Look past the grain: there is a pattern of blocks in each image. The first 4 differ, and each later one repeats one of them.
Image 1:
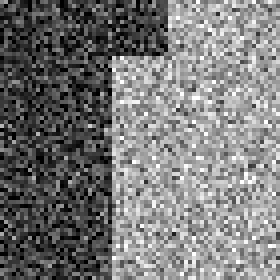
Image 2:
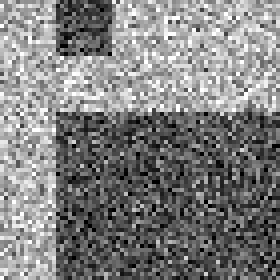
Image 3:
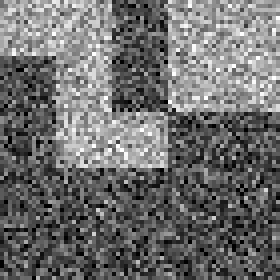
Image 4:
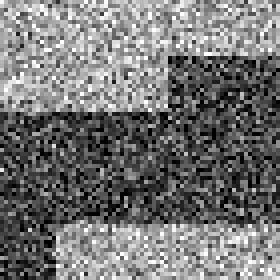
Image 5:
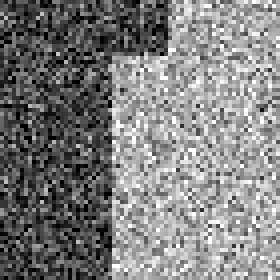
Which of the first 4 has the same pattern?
1
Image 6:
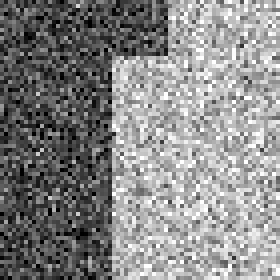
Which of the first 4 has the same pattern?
1
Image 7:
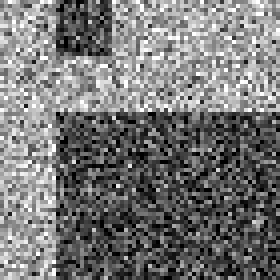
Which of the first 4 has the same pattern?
2
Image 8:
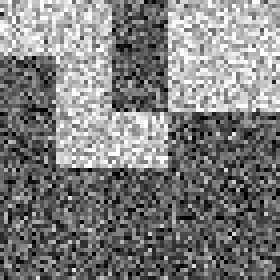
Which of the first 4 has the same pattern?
3
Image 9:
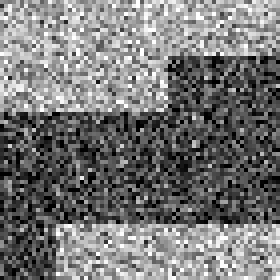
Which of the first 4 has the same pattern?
4
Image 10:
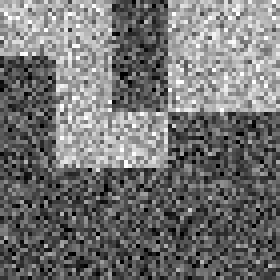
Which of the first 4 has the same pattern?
3
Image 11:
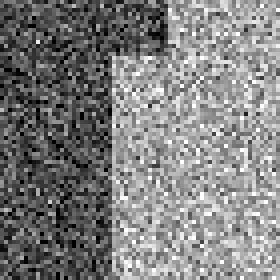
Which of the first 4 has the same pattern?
1
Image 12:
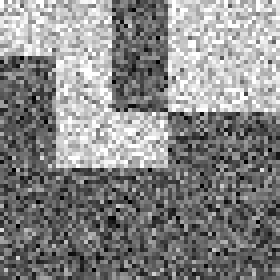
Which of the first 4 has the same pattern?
3
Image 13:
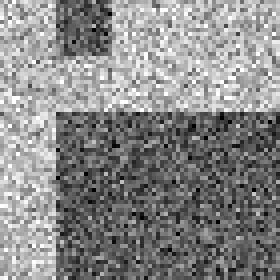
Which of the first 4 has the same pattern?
2
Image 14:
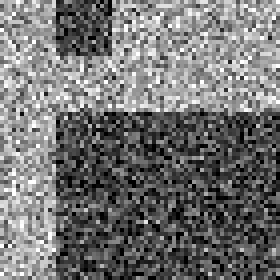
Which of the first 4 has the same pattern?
2
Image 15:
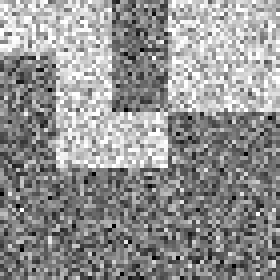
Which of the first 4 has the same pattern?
3
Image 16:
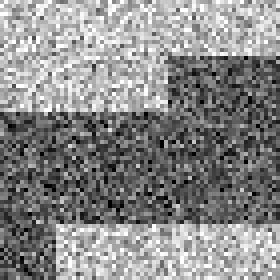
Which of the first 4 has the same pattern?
4
